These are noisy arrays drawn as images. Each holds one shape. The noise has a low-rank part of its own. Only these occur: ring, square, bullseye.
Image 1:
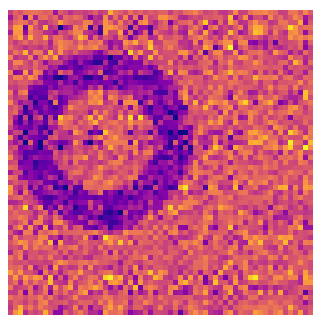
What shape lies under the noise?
ring
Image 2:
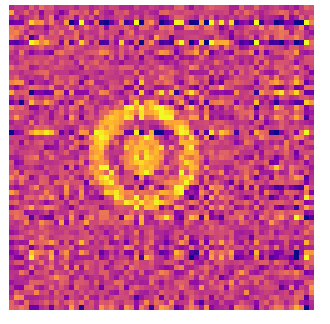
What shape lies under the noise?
bullseye
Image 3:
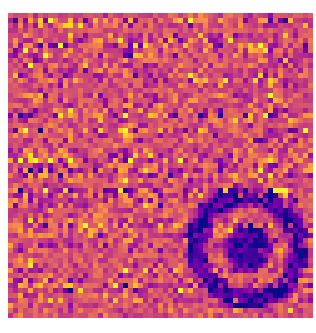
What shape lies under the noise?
bullseye
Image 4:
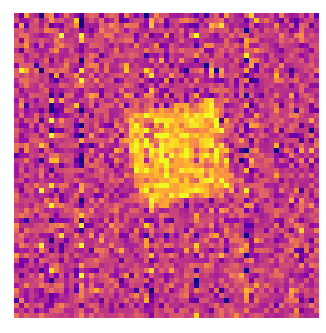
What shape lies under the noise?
square
